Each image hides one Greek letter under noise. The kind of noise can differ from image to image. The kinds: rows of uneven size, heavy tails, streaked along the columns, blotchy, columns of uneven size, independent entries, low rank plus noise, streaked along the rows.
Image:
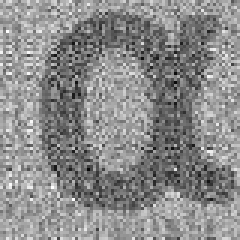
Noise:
low rank plus noise
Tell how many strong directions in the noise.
two
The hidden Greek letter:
alpha
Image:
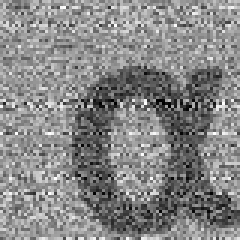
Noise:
rows of uneven size
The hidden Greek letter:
alpha
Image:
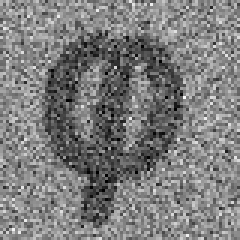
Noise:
independent entries
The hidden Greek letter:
phi
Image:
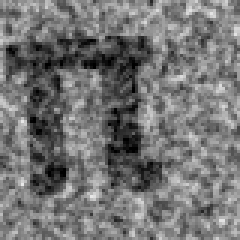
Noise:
blotchy
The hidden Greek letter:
pi
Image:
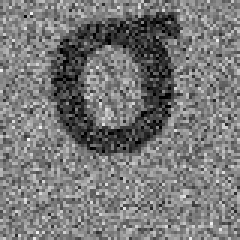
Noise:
independent entries
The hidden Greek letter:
sigma
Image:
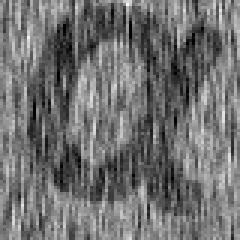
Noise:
streaked along the columns
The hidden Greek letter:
alpha
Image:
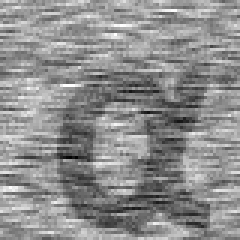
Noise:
streaked along the rows
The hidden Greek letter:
alpha
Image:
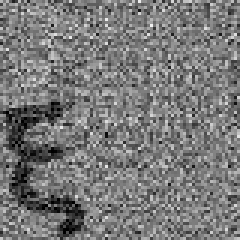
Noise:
low rank plus noise
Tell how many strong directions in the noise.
three or four
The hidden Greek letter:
xi
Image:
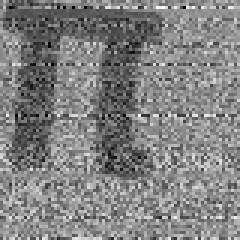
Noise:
rows of uneven size
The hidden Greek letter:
pi
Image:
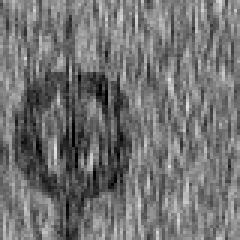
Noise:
streaked along the columns
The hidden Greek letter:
phi
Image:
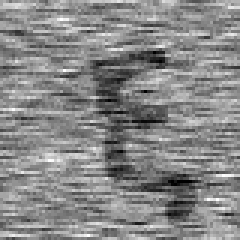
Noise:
streaked along the rows
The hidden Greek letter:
xi
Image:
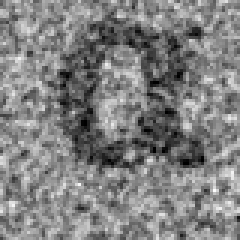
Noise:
blotchy
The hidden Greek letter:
alpha
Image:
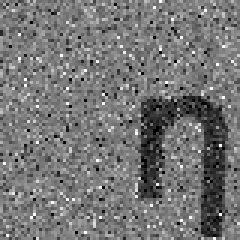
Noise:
heavy tails
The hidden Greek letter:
eta
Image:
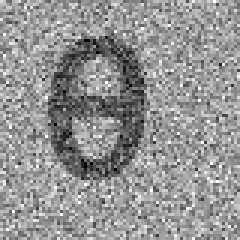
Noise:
independent entries
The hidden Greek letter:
theta
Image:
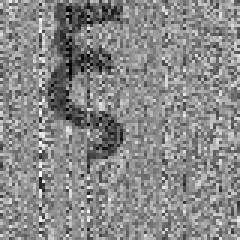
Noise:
columns of uneven size
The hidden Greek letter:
xi
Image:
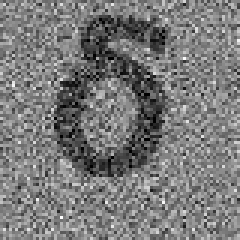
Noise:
low rank plus noise
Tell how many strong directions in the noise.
five to eight
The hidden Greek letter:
delta
